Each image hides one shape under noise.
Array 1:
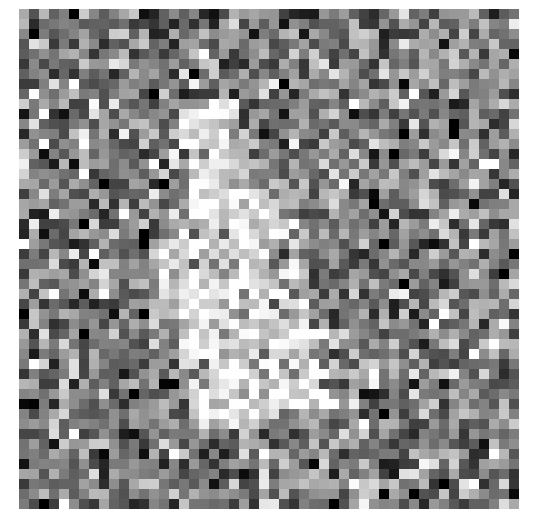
bottle
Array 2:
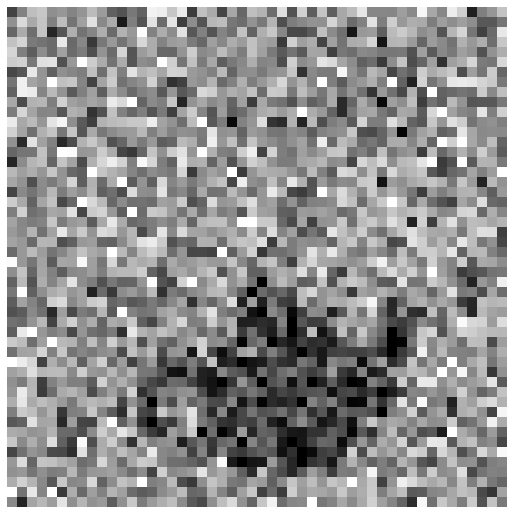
teapot
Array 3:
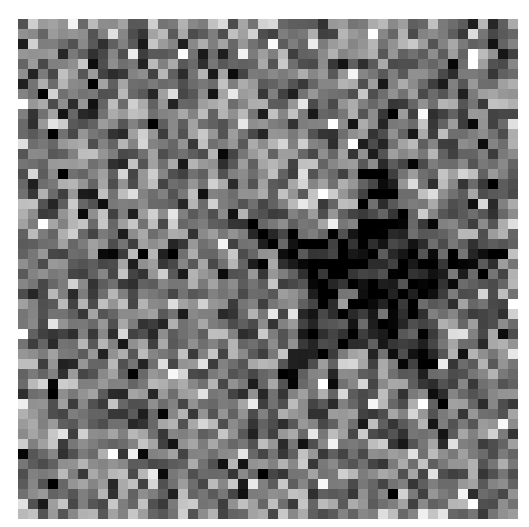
star
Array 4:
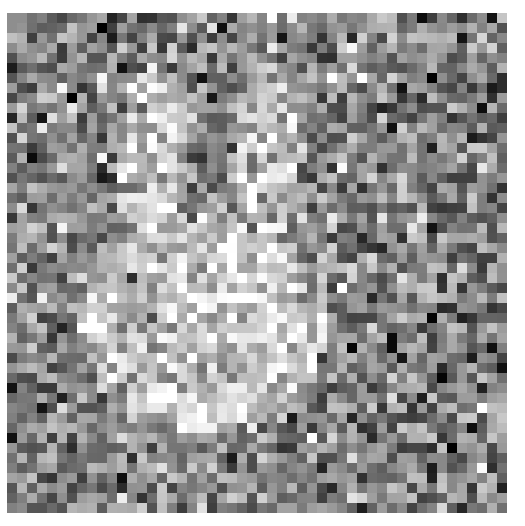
rabbit's head
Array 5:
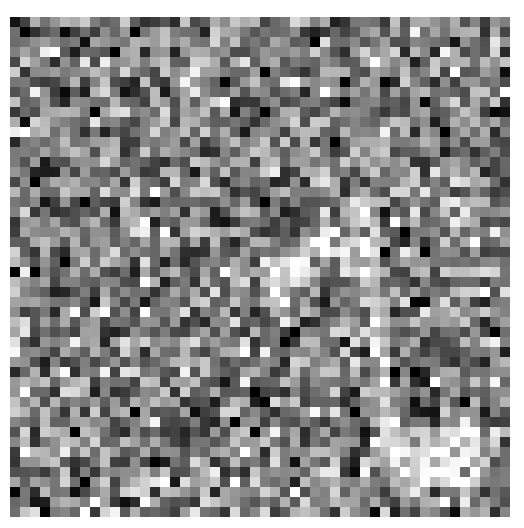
musical note
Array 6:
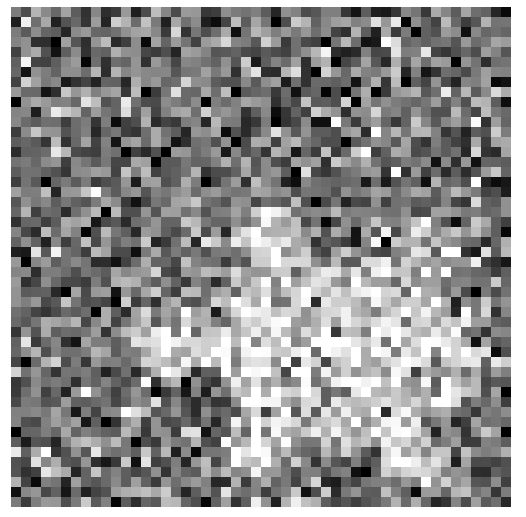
turtle
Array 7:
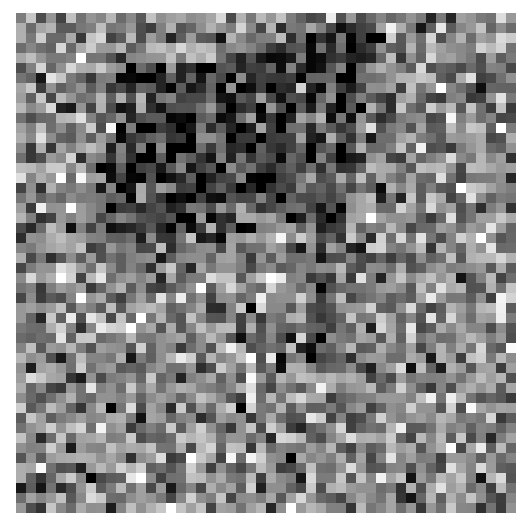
flag
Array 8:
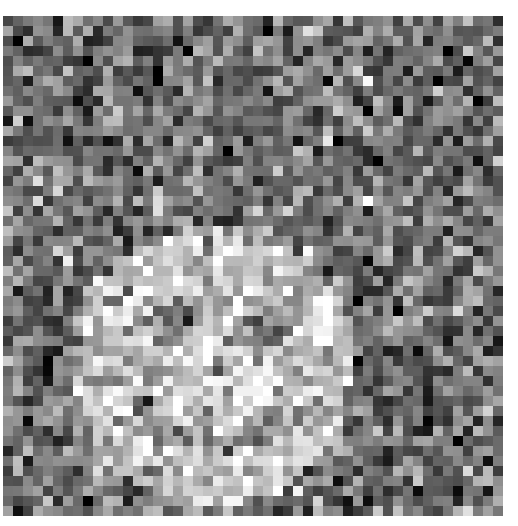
smiling face
